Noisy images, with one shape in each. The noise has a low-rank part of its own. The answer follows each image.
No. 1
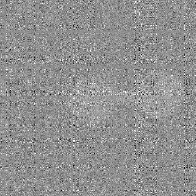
light dumbbell
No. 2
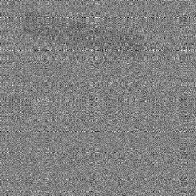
dark bar
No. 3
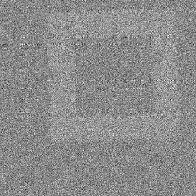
light square frame
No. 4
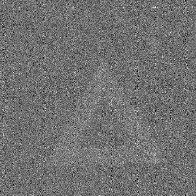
light triangle frame
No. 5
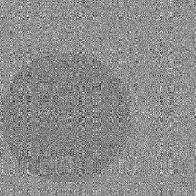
dark disc
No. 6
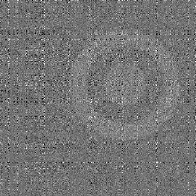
light bullseye
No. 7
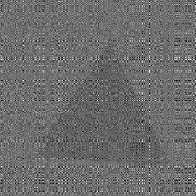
dark triangle
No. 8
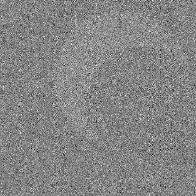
light crescent
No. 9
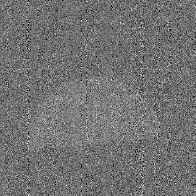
light half disc
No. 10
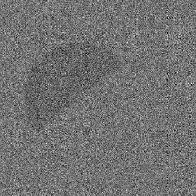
dark half disc
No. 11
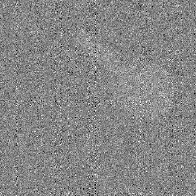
light lollipop
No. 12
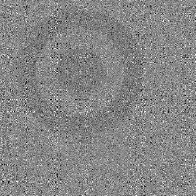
dark bullseye
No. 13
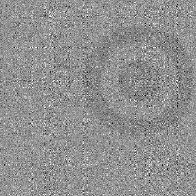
dark bullseye
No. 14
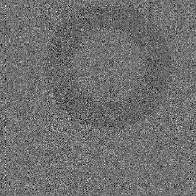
dark ring
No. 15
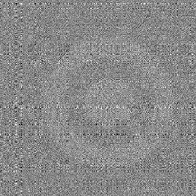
light bullseye
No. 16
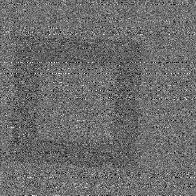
dark square frame
